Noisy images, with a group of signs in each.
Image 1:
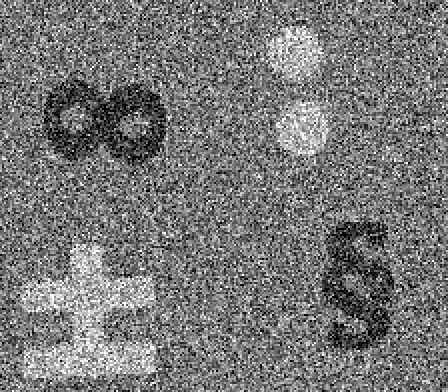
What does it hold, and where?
top left: dark infinity sign; top right: light colon; bottom left: light plus-minus sign; bottom right: dark section sign
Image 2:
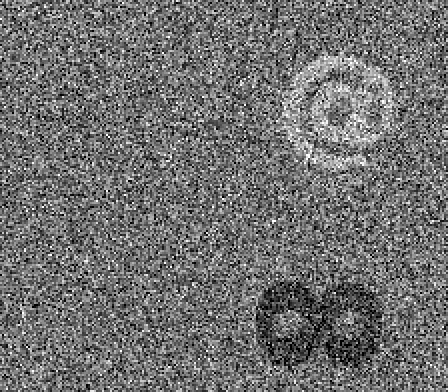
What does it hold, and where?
top right: light at sign; bottom right: dark infinity sign
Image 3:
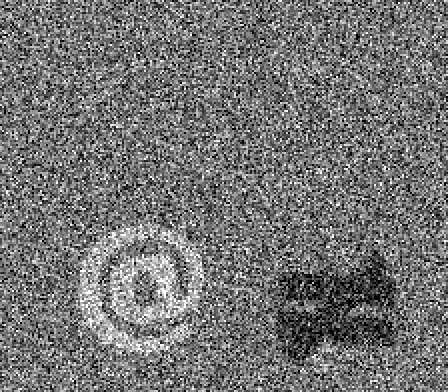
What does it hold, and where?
bottom left: light at sign; bottom right: dark not-equal sign
